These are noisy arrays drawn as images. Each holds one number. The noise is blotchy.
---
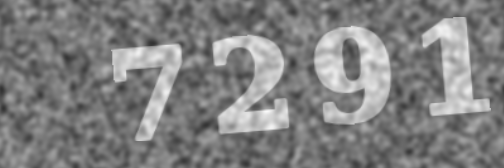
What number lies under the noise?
7291
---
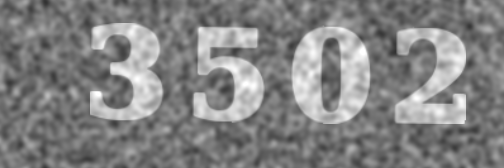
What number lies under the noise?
3502
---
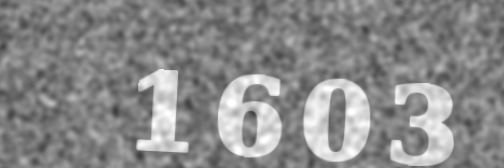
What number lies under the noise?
1603
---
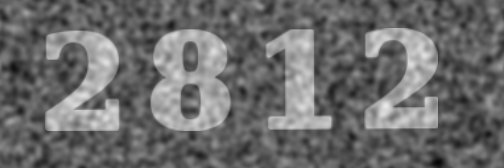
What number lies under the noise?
2812
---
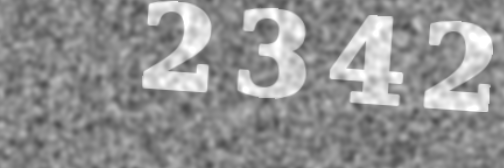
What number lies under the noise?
2342
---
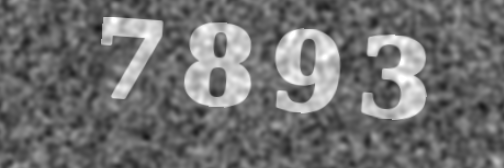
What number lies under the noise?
7893
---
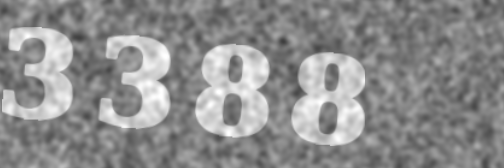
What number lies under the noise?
3388
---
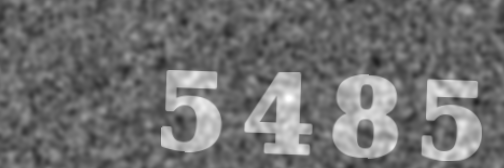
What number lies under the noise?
5485
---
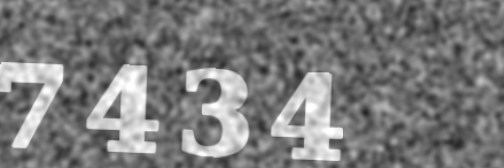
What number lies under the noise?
7434
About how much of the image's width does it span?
two thirds
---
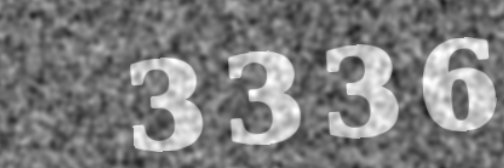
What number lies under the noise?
3336
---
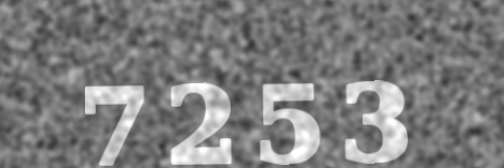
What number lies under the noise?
7253
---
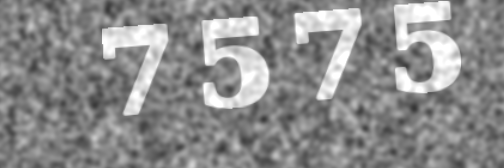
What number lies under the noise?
7575
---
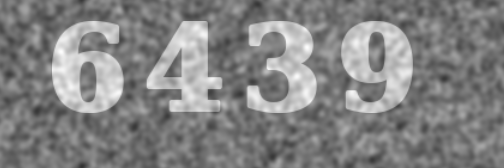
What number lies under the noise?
6439
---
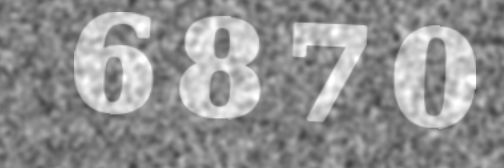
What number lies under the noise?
6870
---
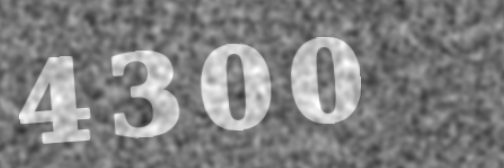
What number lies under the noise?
4300
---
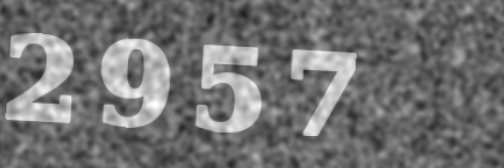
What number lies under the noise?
2957
